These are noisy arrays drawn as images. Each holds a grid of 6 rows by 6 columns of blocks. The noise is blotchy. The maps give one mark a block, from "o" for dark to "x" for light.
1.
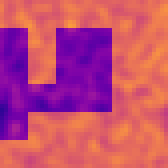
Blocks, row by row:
x x x x x x
o x o o x x
o x o o x x
o o o o x x
o x x x x x
x x x x x x
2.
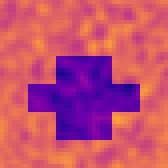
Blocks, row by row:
x x x x x x
x x x x x x
x x o o x x
x o o o o x
x x o o x x
x x x x x x
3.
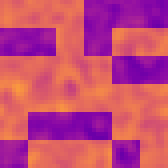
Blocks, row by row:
x x x o o o
o o x o x x
x x x x o o
x x x x x x
x o o o x x
o x x x o x
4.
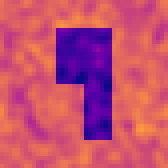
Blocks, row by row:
x x x x x x
x x o o x x
x x o o x x
x x x o x x
x x x o x x
x x x x x x
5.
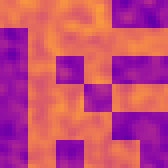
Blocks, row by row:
x x x x o o
o x x x x x
o x o x o o
o x x o x x
o x x x o o
o x o x x o
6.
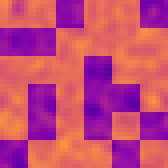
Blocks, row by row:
x x o x x o
o o x x x x
x x x o x x
x o x o o x
x o x o x o
o x x x o x
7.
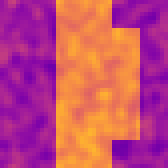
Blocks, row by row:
o o x x o o
o o x x x o
o o x x x o
o o x x x o
o o x x x o
o o x x o o
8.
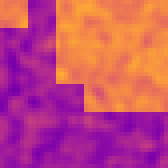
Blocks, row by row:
x o x x x x
o o x x x x
o o x x x x
o o o x x x
o o o o o o
o o o o o o
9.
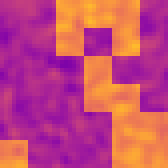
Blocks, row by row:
o o x x x o
o o x o x o
o o o x o o
o o o x x o
o o o o x x
x o o o x x
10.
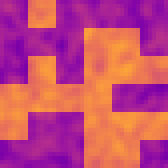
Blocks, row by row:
o x o o o o
o o o x x o
o x o x x x
x x x x o o
x o o x x x
o o o x x o
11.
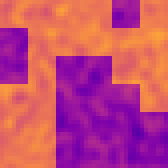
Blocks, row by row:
x x x x o x
o x x x x x
o x o o x x
x x o o o x
x x o o o o
x x o o o o
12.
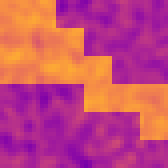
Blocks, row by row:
x x o o o o
x x x o o o
x x x x o o
o o o x x x
o o o o o x
o o o o o o
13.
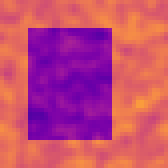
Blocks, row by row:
x x x x x x
x o o o x x
x o o o x x
x o o o x x
x o o o x x
x x x x x x
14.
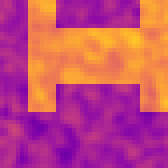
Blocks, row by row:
o x o o o x
o x x x x x
o x x x x x
o x o o o x
o o o o o o
o o o o o o
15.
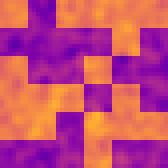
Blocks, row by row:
x o x x x x
o o o o x o
x o o x o o
x x x o x o
x x o x x x
o o o x o o
